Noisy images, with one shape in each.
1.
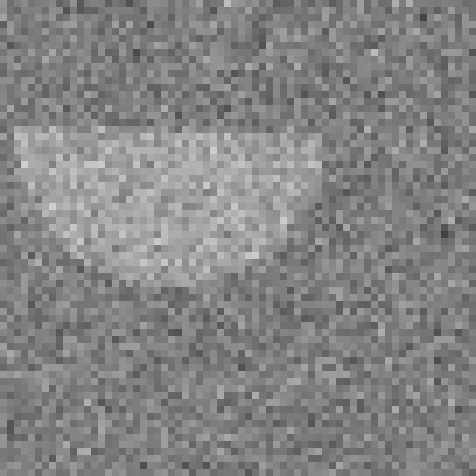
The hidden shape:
half disc
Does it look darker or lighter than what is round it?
lighter
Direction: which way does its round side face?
down
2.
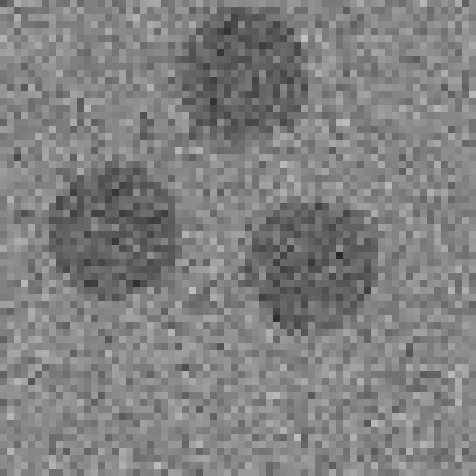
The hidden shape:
three dots
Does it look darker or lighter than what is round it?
darker
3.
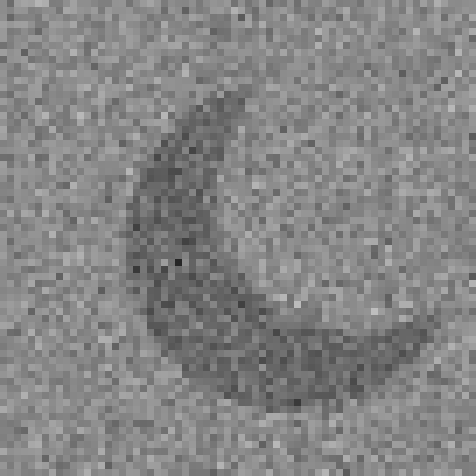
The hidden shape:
crescent
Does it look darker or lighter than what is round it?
darker
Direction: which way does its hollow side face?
up and right
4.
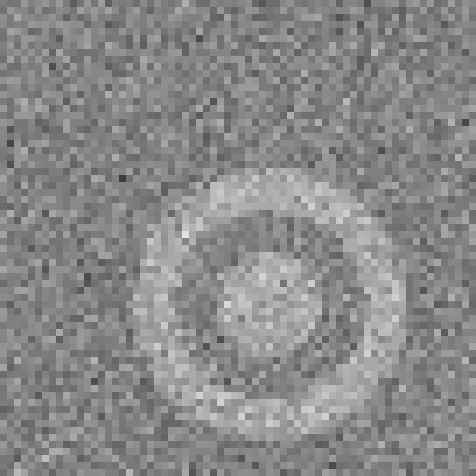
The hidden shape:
bullseye
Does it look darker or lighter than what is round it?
lighter
